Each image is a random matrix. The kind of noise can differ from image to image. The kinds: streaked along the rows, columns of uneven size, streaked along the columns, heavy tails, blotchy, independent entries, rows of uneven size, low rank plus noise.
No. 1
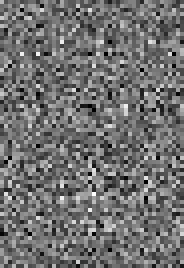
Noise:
low rank plus noise
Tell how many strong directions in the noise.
five to eight
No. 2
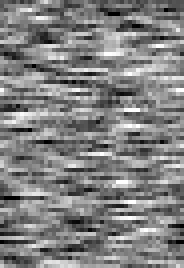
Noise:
streaked along the rows
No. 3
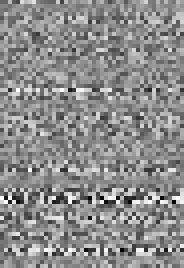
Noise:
rows of uneven size
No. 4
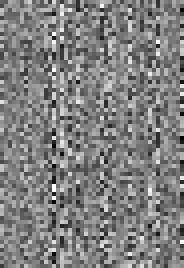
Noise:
columns of uneven size
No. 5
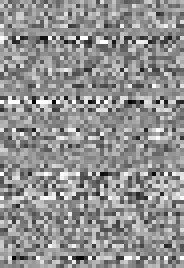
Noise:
rows of uneven size
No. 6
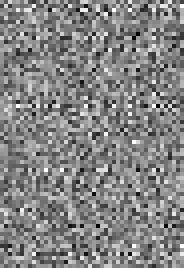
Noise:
low rank plus noise
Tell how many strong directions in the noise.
five to eight
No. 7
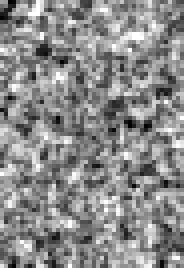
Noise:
blotchy
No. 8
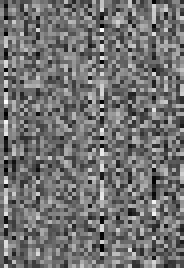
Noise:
columns of uneven size
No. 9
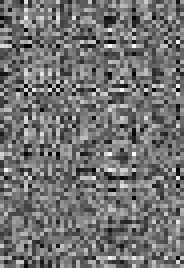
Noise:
low rank plus noise
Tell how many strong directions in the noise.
two
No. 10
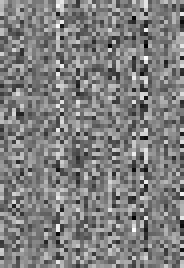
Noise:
columns of uneven size
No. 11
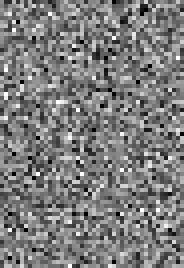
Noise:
independent entries
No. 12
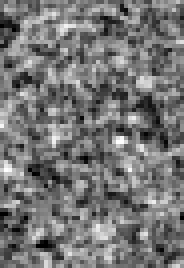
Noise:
blotchy
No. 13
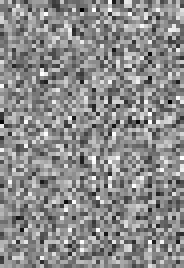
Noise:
low rank plus noise
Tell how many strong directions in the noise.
five to eight
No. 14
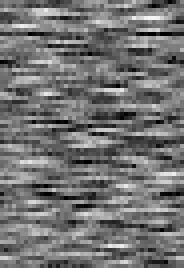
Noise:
streaked along the rows
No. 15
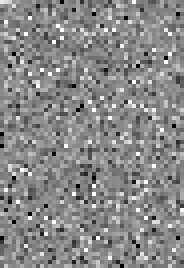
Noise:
heavy tails
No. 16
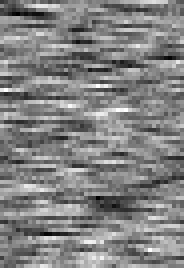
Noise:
streaked along the rows
